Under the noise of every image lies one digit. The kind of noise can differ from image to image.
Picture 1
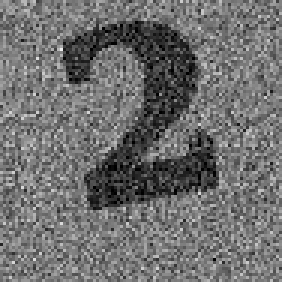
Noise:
low rank plus noise
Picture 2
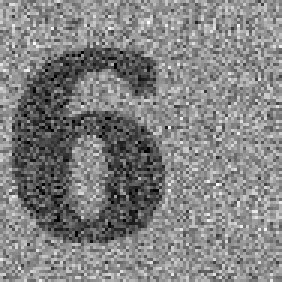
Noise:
low rank plus noise
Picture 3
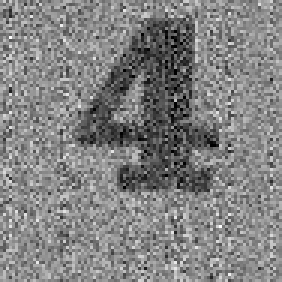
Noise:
columns of uneven size
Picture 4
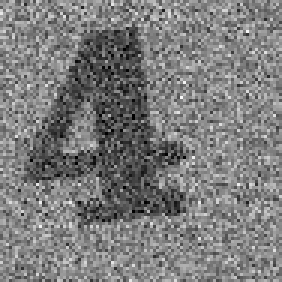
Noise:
low rank plus noise
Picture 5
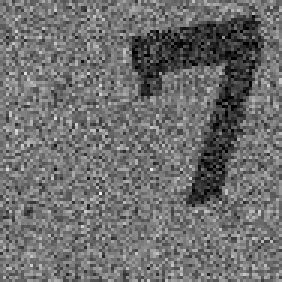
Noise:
low rank plus noise
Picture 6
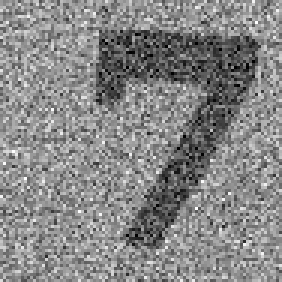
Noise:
independent entries
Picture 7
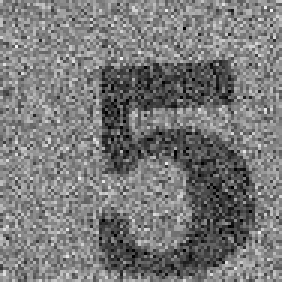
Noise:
low rank plus noise
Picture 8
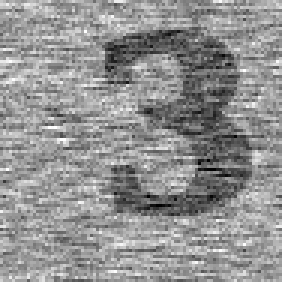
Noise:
streaked along the rows
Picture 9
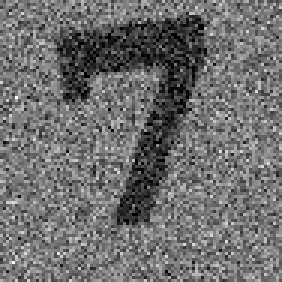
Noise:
independent entries
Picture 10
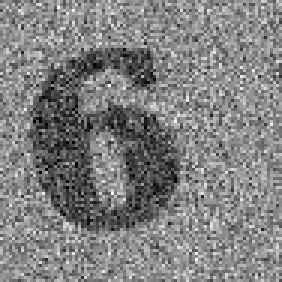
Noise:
low rank plus noise
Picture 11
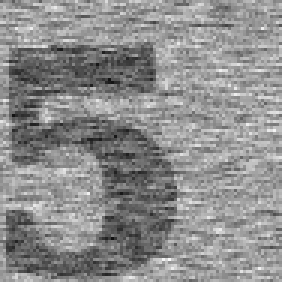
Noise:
streaked along the rows
